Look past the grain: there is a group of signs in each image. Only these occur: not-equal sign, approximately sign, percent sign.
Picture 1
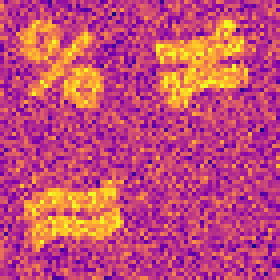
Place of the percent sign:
top left
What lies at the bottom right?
nothing
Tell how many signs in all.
3
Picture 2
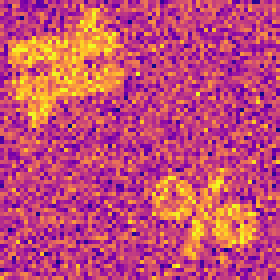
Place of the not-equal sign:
top left
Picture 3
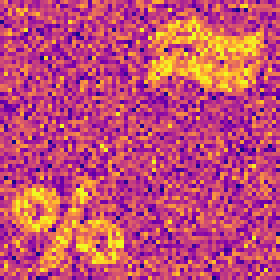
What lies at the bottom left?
percent sign
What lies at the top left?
nothing
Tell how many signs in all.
2
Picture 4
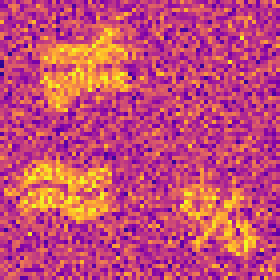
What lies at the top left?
not-equal sign
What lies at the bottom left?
approximately sign
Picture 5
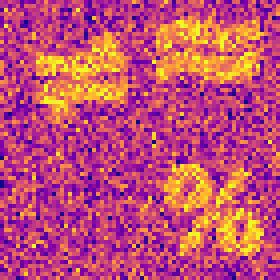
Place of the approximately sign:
top right
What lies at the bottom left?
nothing
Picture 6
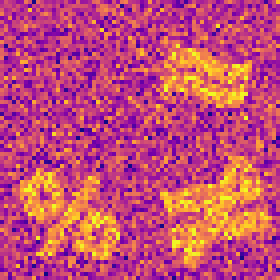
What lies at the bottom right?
not-equal sign
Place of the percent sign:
bottom left
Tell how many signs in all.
3
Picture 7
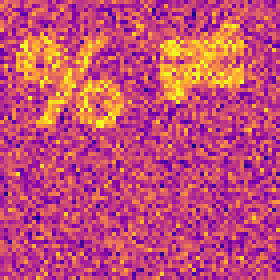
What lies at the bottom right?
nothing
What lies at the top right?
not-equal sign
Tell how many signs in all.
2
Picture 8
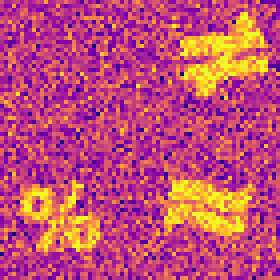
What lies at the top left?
nothing
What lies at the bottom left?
percent sign
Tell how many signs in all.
3
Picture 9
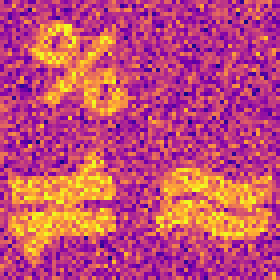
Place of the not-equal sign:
bottom left
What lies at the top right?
nothing
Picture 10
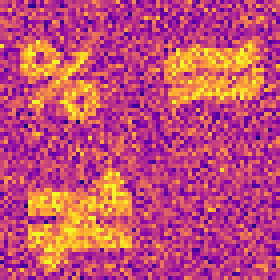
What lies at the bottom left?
not-equal sign
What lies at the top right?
approximately sign
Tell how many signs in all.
3
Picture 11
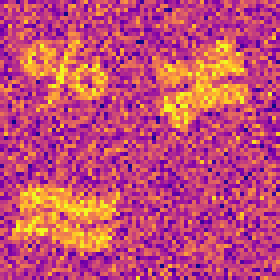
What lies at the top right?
not-equal sign
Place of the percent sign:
top left
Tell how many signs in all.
3
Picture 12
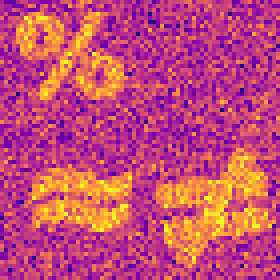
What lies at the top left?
percent sign
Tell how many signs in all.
3
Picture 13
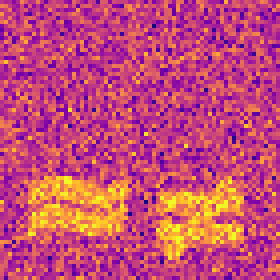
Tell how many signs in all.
2
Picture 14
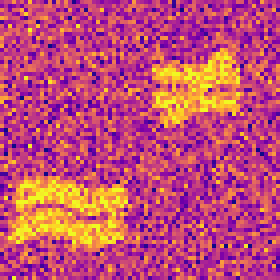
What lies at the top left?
nothing
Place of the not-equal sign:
top right
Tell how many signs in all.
2
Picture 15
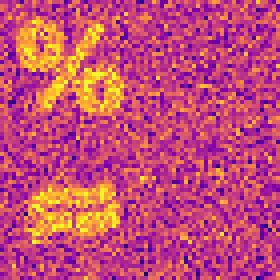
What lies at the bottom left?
approximately sign
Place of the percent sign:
top left
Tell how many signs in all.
2
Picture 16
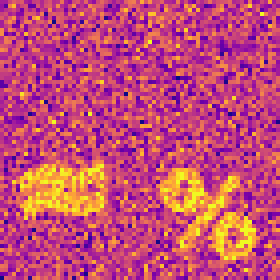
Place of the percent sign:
bottom right
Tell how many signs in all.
2
